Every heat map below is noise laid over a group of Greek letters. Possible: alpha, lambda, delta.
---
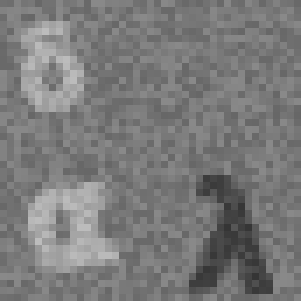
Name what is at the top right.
nothing
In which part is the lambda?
bottom right
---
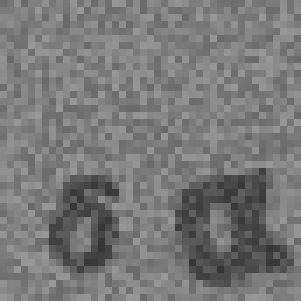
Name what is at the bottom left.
delta
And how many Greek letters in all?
2
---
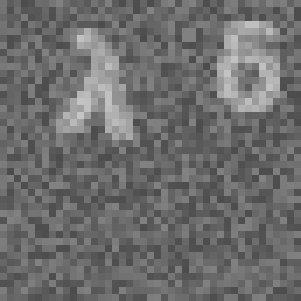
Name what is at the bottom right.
nothing
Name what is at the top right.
delta
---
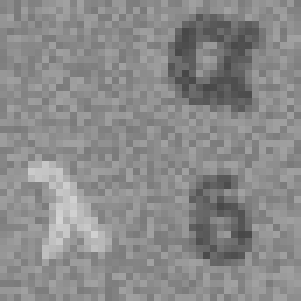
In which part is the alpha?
top right
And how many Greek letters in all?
3
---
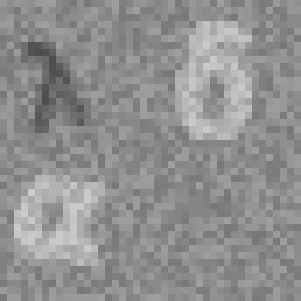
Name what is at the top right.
delta
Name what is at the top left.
lambda
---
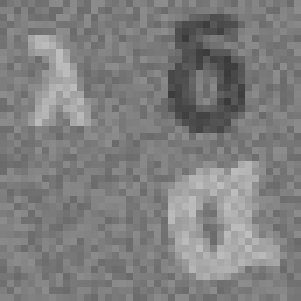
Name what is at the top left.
lambda
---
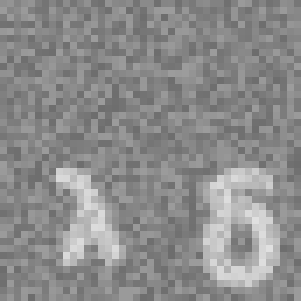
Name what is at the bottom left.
lambda
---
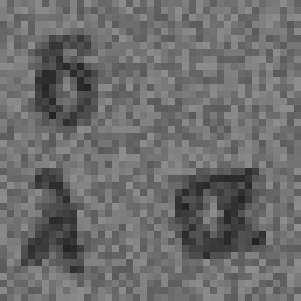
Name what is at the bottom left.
lambda
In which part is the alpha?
bottom right
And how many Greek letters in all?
3
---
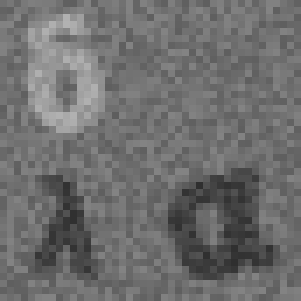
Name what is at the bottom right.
alpha
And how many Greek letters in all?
3
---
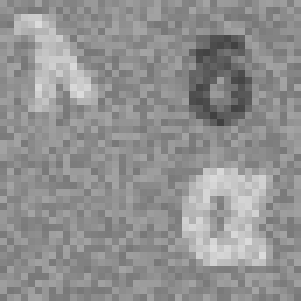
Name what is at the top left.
lambda
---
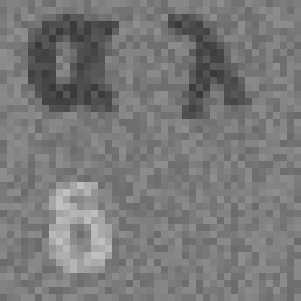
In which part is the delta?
bottom left
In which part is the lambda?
top right
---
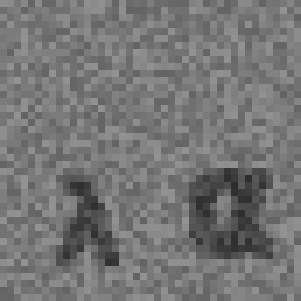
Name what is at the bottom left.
lambda
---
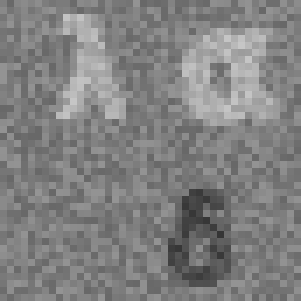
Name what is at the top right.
alpha
